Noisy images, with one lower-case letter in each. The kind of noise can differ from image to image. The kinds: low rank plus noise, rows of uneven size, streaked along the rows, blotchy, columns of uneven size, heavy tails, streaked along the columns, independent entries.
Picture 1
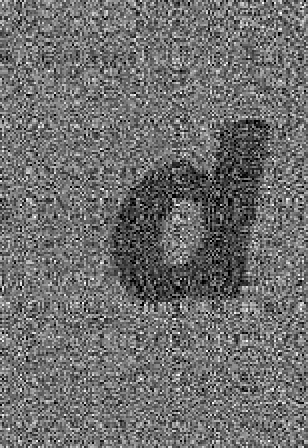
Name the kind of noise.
low rank plus noise
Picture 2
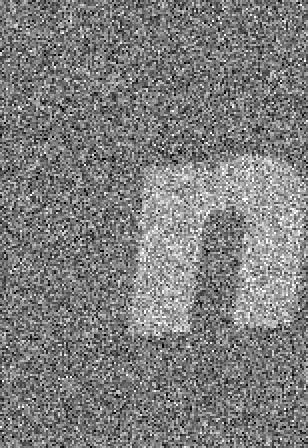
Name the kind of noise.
independent entries
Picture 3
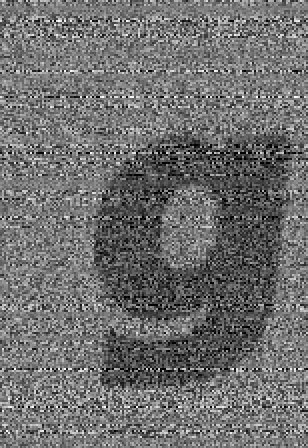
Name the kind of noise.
rows of uneven size
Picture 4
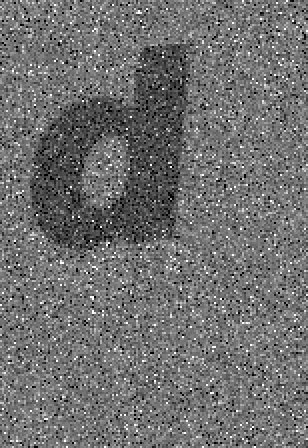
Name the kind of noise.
heavy tails
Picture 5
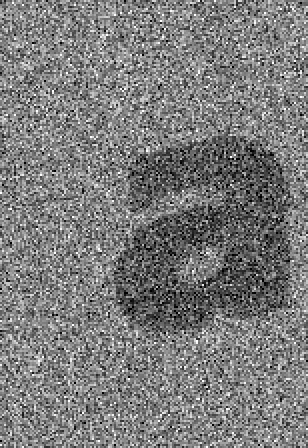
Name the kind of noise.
independent entries
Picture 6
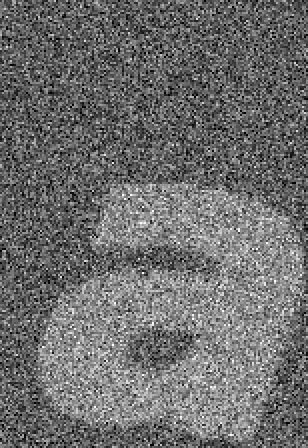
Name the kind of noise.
independent entries
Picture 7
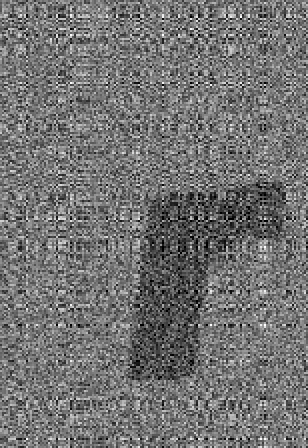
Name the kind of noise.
low rank plus noise
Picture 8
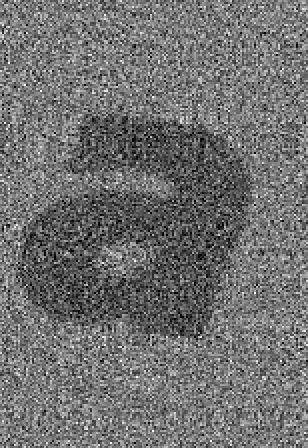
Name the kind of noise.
low rank plus noise
